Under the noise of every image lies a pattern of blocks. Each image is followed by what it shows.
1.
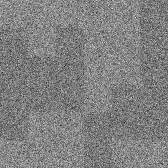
no symmetry
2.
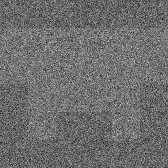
left and right mirror each other
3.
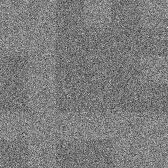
mirrored about the diagonal from the bottom left
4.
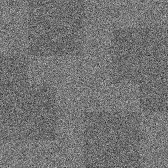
the same after a half turn
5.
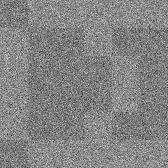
top and bottom mirror each other
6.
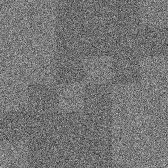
the same after a half turn
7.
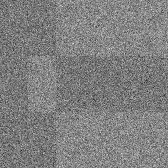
top and bottom mirror each other
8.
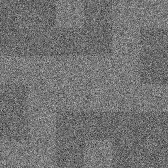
the same after a half turn
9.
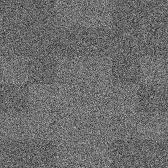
left and right mirror each other
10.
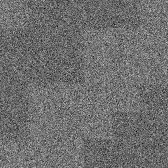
mirrored about the diagonal from the top left
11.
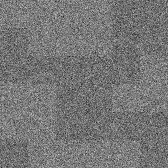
no symmetry
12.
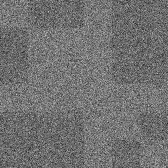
mirrored about the diagonal from the top left
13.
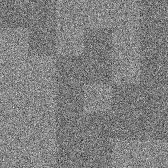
no symmetry
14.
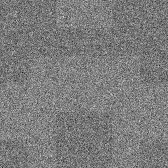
left and right mirror each other
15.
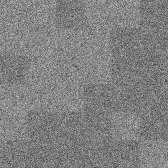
mirrored about the diagonal from the top left
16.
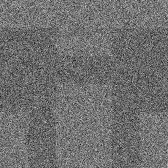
left and right mirror each other
